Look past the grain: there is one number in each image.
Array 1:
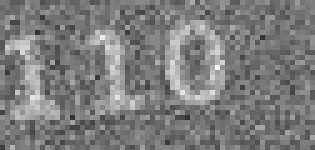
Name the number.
110
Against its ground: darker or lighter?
lighter
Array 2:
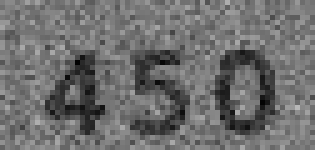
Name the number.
450
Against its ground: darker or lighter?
darker
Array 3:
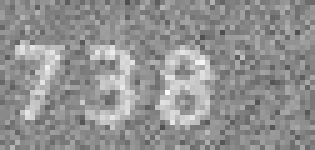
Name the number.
738
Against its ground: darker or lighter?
lighter
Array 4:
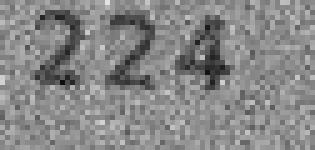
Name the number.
224
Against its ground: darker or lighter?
darker
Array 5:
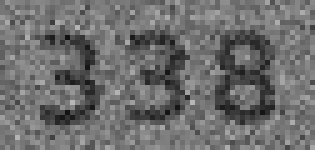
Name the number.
338
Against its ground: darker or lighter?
darker
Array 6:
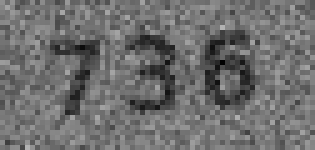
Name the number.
736
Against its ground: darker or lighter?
darker
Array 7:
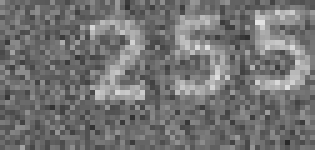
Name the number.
255
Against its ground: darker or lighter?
lighter
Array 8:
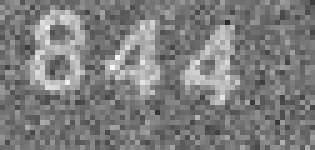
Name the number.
844
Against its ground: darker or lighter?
lighter
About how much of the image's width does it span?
two thirds
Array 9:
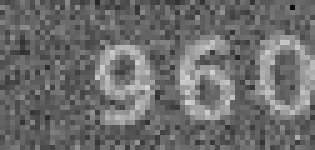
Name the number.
960
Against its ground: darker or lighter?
lighter
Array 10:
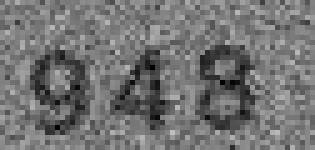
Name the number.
948
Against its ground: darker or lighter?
darker
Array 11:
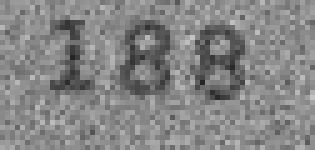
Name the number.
188
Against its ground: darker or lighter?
darker
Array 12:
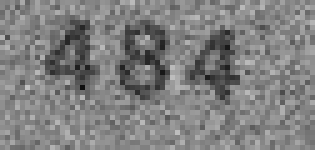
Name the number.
484
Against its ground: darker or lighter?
darker
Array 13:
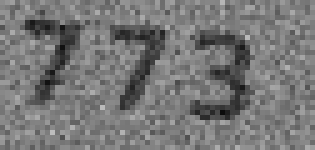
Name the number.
773
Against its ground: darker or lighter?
darker
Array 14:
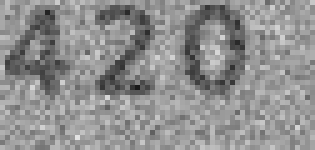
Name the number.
420
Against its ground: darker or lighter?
darker
